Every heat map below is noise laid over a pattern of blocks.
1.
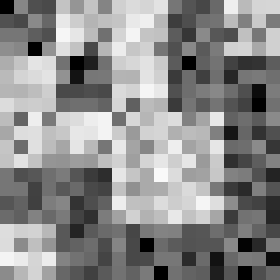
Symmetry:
mirrored about the diagonal from the top left
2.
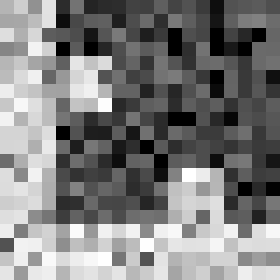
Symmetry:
mirrored about the diagonal from the bottom left
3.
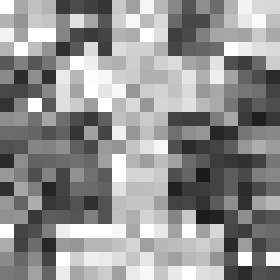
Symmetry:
left and right mirror each other
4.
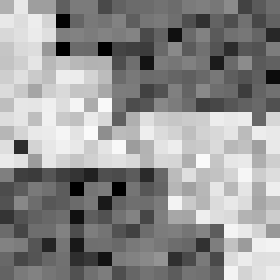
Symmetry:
the same after a half turn
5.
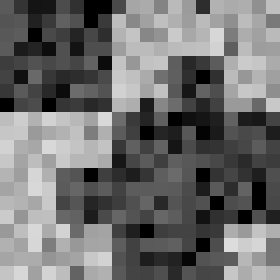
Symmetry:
mirrored about the diagonal from the top left
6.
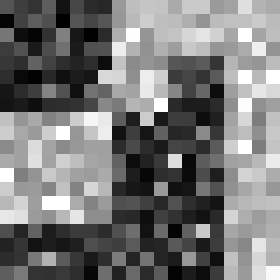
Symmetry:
no symmetry
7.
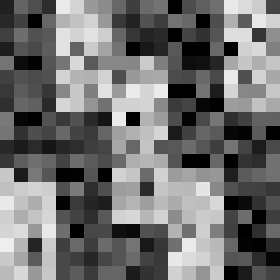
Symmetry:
the same after a half turn
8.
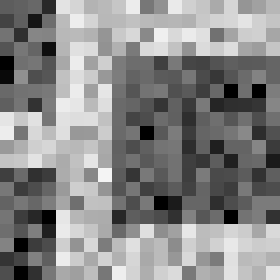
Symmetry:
top and bottom mirror each other
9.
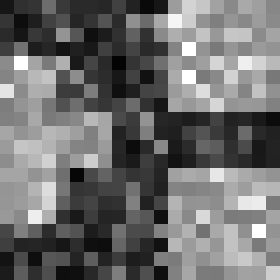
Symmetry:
top and bottom mirror each other
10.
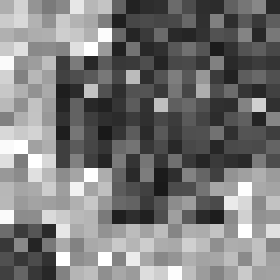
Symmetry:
mirrored about the diagonal from the bottom left
